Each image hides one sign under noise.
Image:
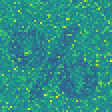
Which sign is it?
percent sign
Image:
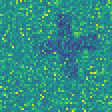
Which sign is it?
plus sign
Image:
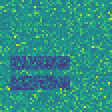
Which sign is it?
equals sign
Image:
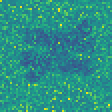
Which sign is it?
not-equal sign
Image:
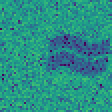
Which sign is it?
approximately sign
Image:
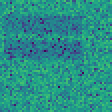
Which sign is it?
equals sign
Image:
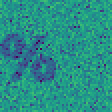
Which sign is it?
percent sign
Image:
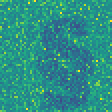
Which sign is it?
section sign
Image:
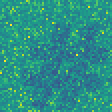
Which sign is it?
hash sign
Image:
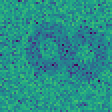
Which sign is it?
infinity sign
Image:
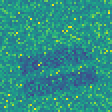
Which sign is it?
equals sign
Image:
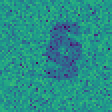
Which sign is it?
section sign
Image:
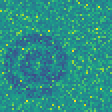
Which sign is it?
at sign
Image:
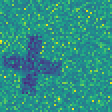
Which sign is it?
plus sign
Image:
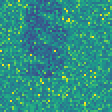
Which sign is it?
section sign
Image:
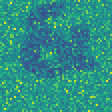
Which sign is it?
ampersand
